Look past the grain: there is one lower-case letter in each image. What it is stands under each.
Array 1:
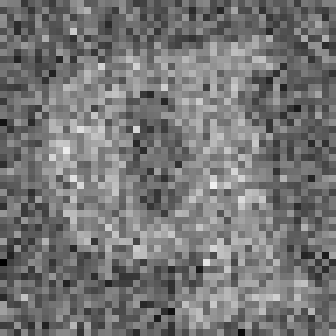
q
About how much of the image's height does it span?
nearly all
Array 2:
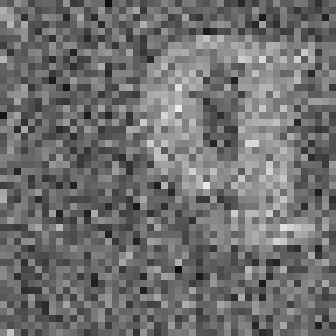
q
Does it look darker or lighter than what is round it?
lighter
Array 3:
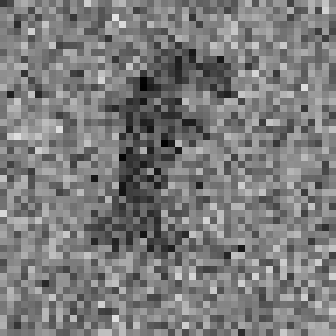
f
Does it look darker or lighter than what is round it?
darker
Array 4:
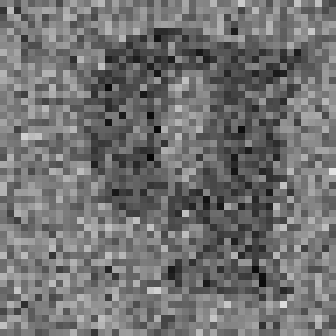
q
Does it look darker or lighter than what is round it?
darker
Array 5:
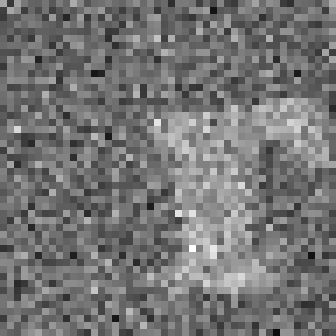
r
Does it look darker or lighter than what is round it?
lighter
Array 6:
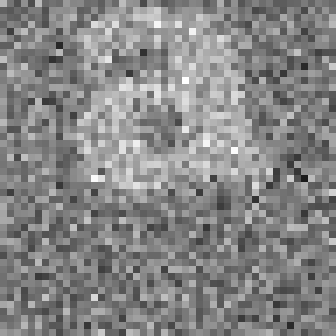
a
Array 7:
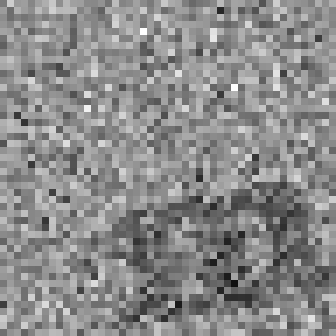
m
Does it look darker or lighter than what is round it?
darker
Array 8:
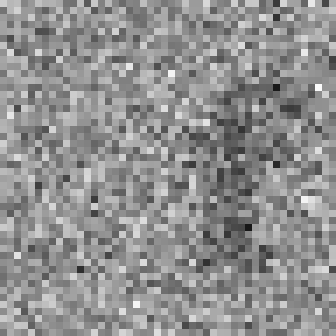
f
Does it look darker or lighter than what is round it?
darker
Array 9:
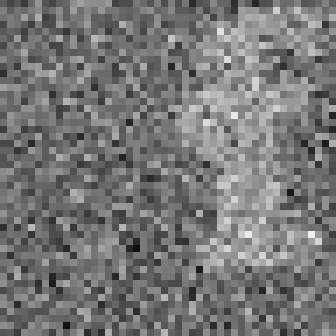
f
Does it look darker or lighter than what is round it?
lighter
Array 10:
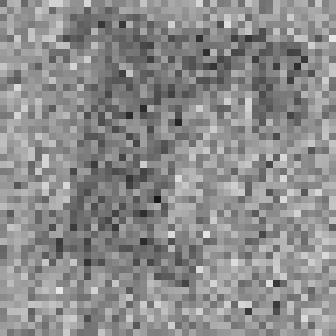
r
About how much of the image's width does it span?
nearly all
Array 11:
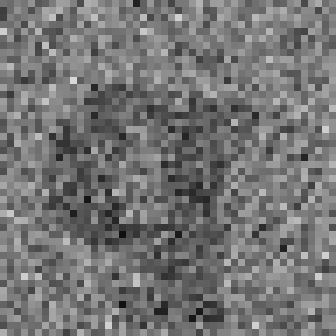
q
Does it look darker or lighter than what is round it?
darker
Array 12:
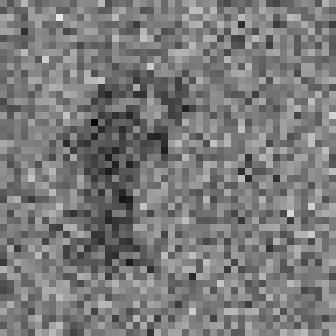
f
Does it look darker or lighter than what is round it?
darker
